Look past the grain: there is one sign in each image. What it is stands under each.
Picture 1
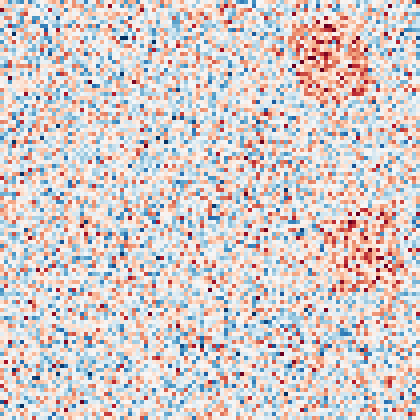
red colon
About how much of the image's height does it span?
two thirds
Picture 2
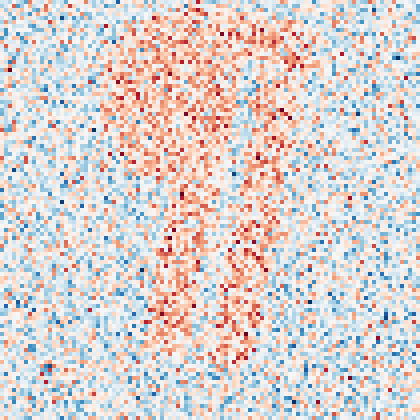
red pilcrow
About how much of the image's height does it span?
nearly all
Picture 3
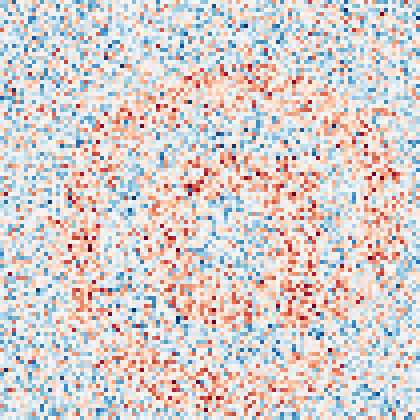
red at sign
